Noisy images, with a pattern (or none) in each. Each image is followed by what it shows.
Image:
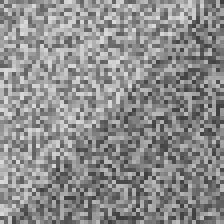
a sharp edge
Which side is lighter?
top left
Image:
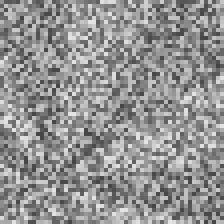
spokes from one point
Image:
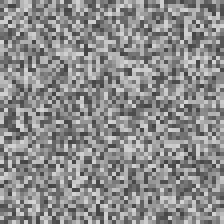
only noise
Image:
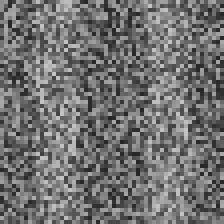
vertical stripes
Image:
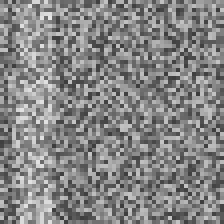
one vertical stripe
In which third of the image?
left
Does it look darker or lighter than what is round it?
lighter
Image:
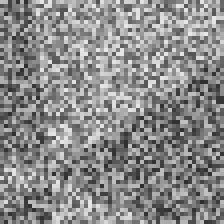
spokes from one point
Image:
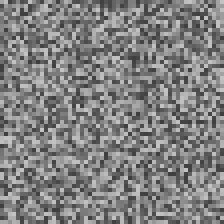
only noise
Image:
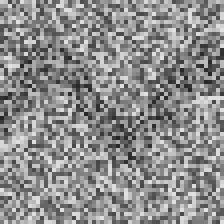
a wavy band
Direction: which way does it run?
left to right
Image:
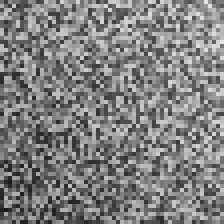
a smooth slope
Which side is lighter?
top right
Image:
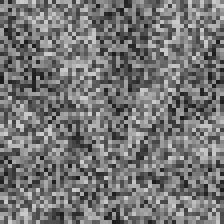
spokes from one point
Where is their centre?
bottom middle
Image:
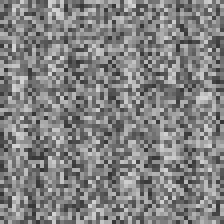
vertical stripes
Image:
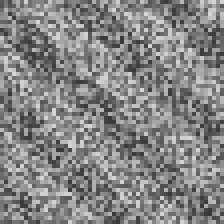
diagonal stripes
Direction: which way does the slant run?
top left to bottom right
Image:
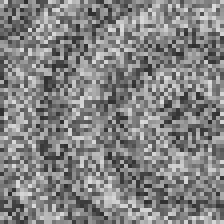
rings round one point
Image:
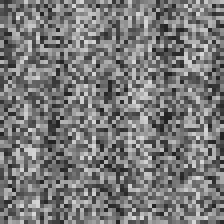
vertical stripes
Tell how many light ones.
4
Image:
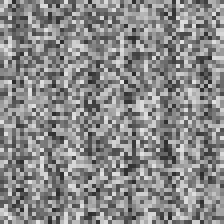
vertical stripes
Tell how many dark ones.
6
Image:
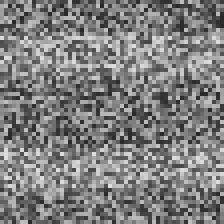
horizontal stripes
